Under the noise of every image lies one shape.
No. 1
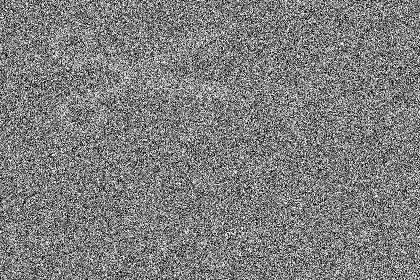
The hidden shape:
pair of scissors
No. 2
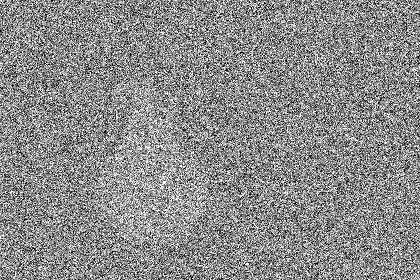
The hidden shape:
pear
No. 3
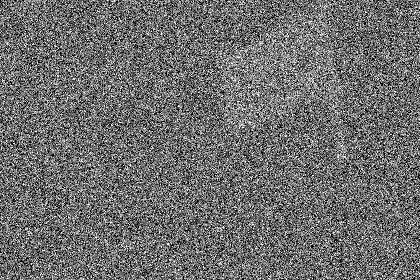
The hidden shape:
flag
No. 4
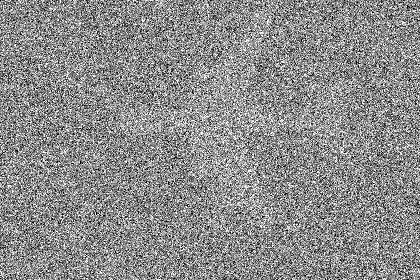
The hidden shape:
airplane
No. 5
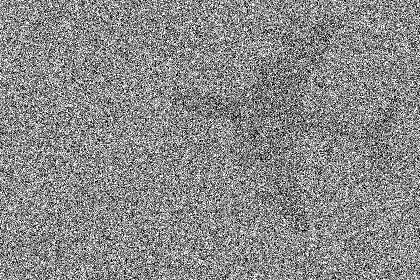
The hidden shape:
airplane
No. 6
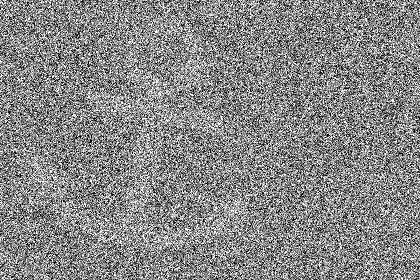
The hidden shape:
anchor
